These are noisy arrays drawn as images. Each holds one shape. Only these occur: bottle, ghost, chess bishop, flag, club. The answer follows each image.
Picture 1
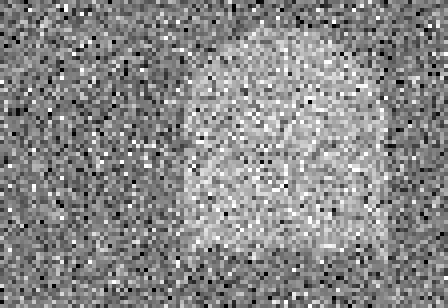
ghost
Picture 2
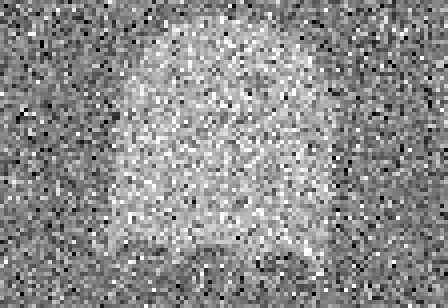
ghost
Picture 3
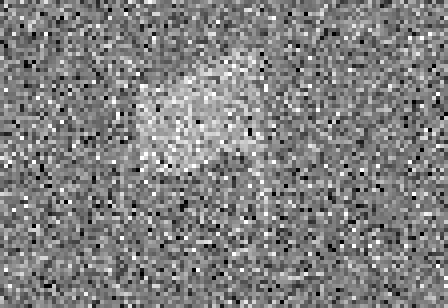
flag
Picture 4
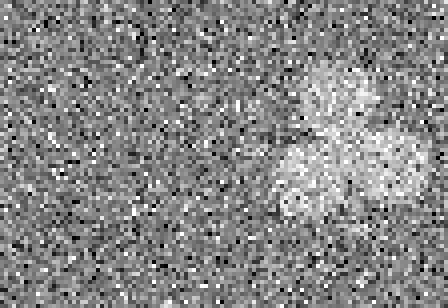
club
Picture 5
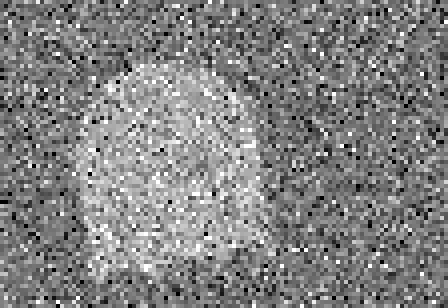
ghost
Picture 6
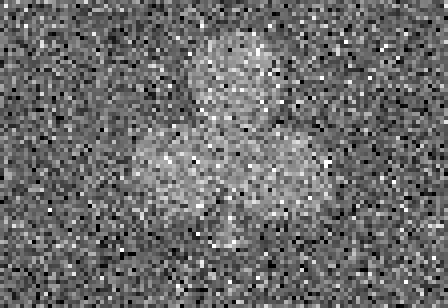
club
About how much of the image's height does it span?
two thirds
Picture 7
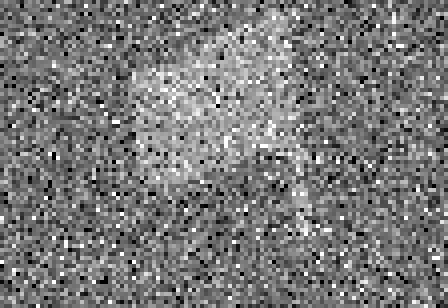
flag
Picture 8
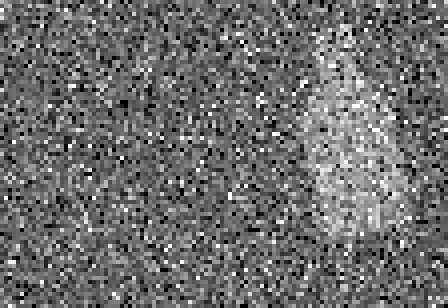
bottle
